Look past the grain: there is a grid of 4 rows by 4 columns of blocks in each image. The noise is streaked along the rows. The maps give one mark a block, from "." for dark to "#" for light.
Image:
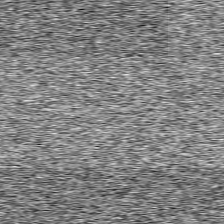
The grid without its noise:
. . . #
# # # #
# # # #
. . . .
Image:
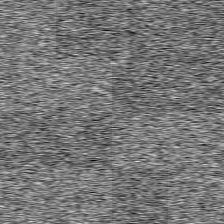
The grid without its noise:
# . . .
# # . .
. . # #
# # . #
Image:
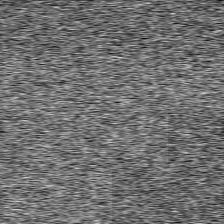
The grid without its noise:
. . . .
# # # #
# # # .
# # . .
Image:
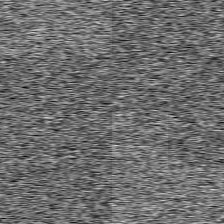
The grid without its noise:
# # . .
. . . .
. . # .
. . # #
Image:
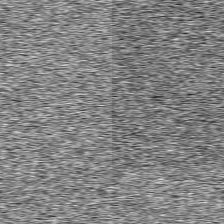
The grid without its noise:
# # . .
# # . .
# # . .
# # # #
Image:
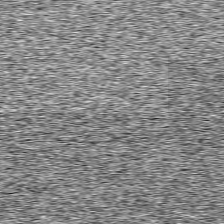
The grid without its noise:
# # # #
# # # .
. . . .
. . . .
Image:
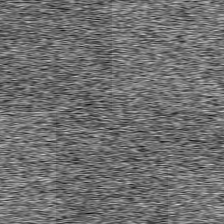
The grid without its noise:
. . # #
. . # #
# . . .
# . . #
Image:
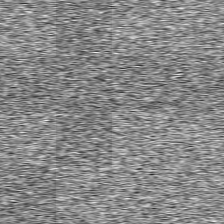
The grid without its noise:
# . # #
. . . .
# . # #
. # # #
